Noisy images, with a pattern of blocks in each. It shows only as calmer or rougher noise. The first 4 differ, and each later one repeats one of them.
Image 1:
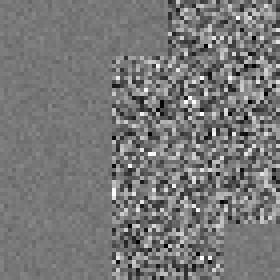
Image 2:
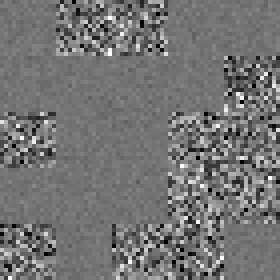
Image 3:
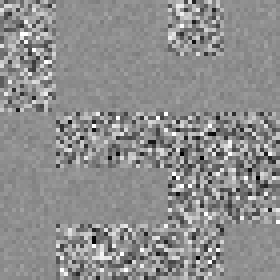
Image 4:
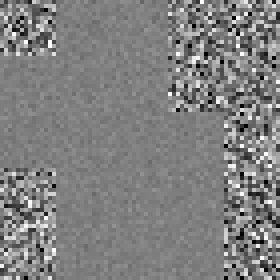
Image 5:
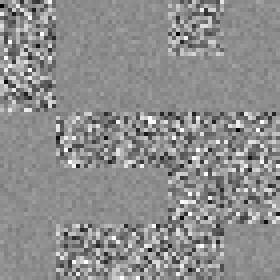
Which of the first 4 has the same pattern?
3
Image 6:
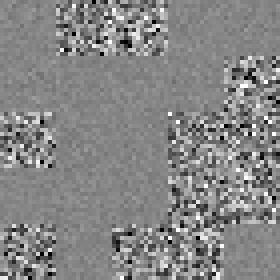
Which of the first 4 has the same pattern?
2
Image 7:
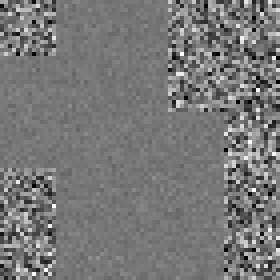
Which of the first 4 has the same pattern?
4
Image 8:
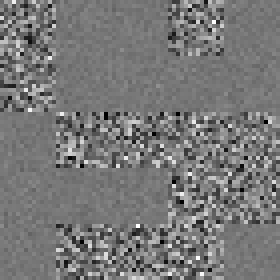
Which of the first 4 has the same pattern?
3
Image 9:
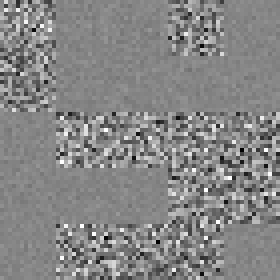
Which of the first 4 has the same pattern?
3
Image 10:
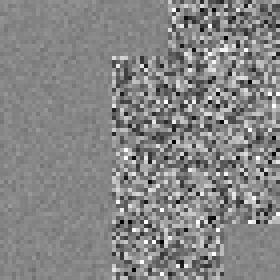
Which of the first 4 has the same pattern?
1
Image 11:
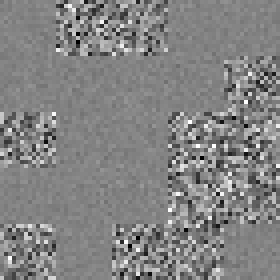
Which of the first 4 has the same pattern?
2
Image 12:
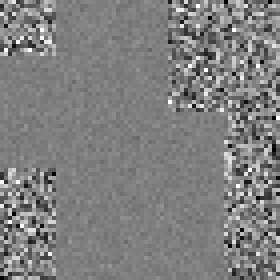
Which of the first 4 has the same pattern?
4
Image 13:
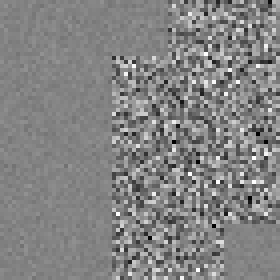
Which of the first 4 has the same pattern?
1
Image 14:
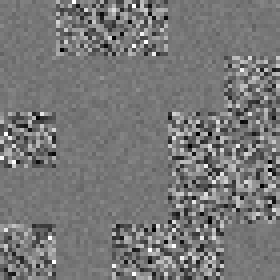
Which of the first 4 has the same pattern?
2
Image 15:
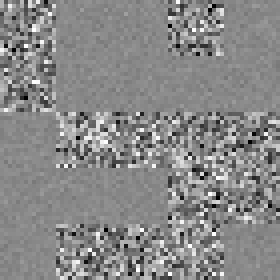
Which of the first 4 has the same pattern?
3
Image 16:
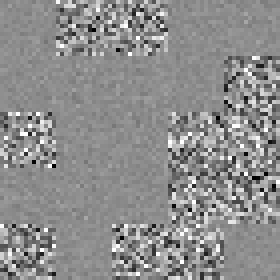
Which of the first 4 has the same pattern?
2
